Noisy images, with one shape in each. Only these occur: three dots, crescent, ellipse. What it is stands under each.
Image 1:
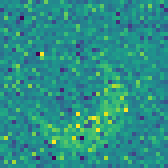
light crescent
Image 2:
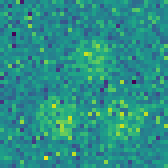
light three dots
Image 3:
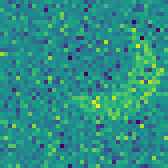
light crescent
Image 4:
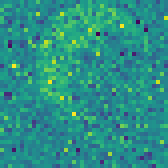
light crescent
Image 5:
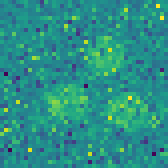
light three dots
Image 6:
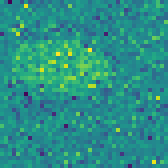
light ellipse
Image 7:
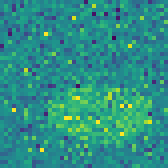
light ellipse
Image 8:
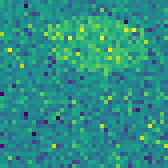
light ellipse
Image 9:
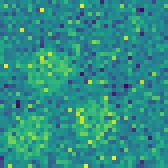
light three dots
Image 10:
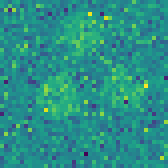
light three dots
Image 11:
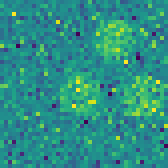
light three dots
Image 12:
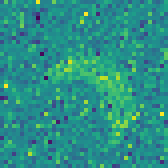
light crescent
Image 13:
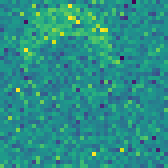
light crescent
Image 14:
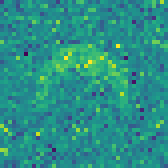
light crescent
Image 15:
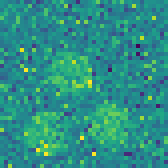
light three dots
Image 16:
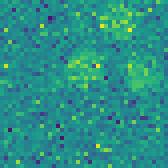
light three dots
